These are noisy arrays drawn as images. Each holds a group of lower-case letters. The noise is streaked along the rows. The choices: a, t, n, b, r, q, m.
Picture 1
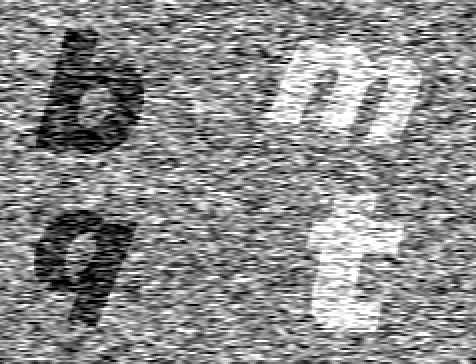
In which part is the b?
top left
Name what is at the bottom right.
t
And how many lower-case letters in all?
4
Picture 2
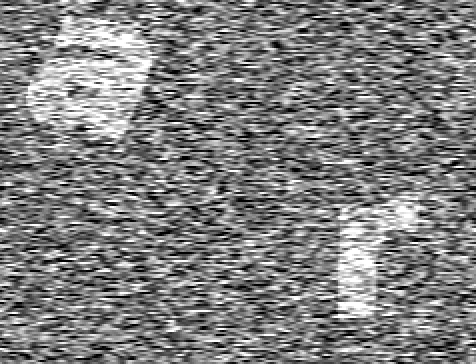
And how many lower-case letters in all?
2
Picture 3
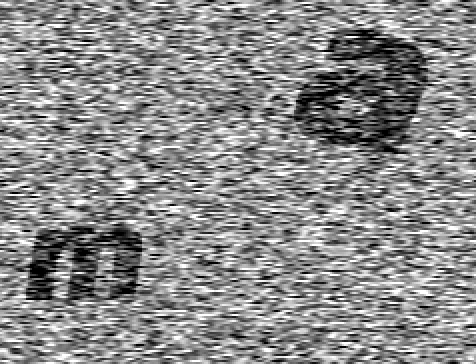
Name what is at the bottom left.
m
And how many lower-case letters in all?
2
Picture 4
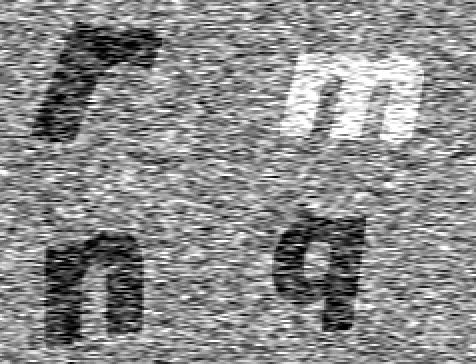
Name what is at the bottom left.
n
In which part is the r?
top left
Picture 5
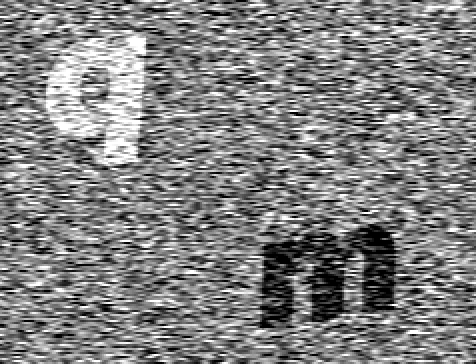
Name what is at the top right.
nothing
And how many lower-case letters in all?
2
